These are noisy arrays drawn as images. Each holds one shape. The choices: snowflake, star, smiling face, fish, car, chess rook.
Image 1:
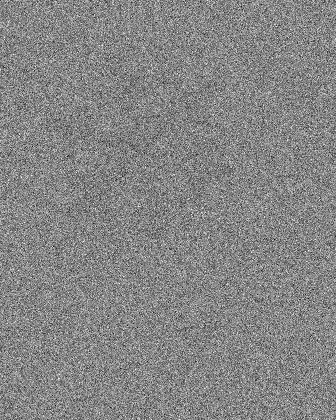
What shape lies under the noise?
snowflake
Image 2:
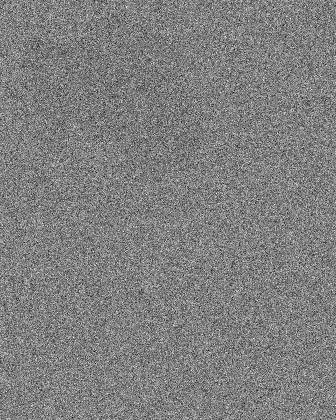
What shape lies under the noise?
car
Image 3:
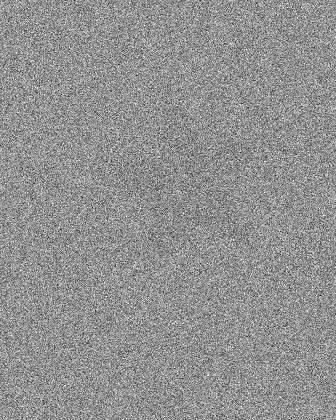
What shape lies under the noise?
star
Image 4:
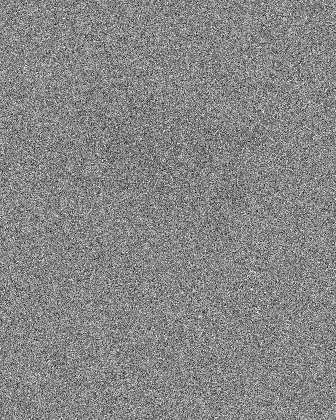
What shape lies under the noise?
chess rook
